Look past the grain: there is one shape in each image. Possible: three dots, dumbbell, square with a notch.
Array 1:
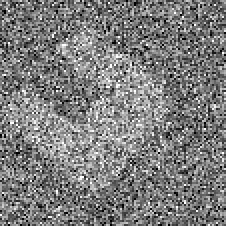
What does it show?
light square with a notch
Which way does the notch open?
up and left
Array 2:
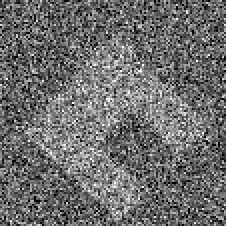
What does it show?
light square with a notch
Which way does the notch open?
down and right
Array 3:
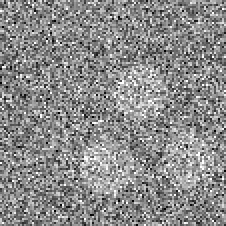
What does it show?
light three dots
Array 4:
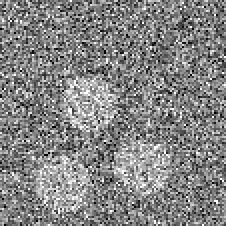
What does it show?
light three dots
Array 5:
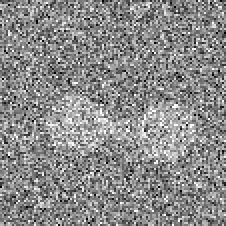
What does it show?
light dumbbell
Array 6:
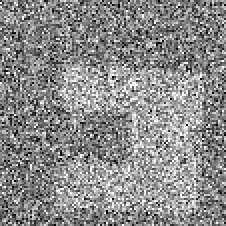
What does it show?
light square with a notch
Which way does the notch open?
left
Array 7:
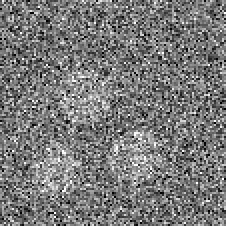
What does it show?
light three dots
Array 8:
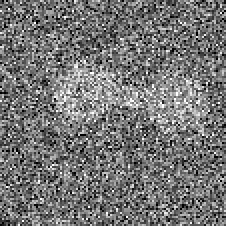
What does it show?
light dumbbell
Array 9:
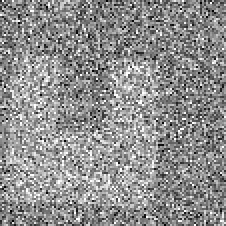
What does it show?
light square with a notch
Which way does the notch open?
up
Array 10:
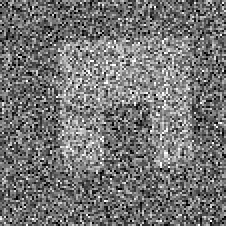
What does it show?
light square with a notch
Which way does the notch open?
down
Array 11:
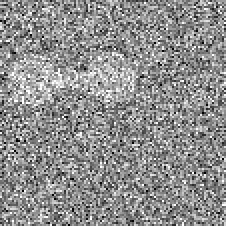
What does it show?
light dumbbell
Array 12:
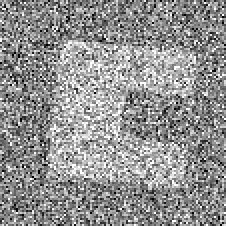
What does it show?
light square with a notch
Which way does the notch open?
right
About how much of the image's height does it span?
two thirds
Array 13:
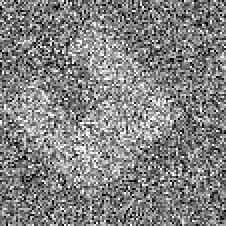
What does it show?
light square with a notch
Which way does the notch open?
up and left
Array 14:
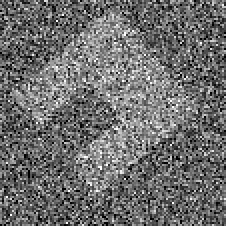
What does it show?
light square with a notch
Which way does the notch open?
down and left
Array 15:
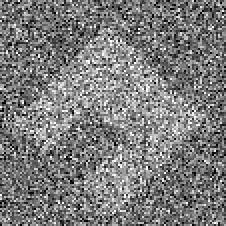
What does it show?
light square with a notch
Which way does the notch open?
down and left
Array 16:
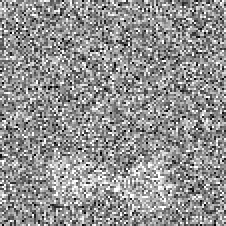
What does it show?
light dumbbell
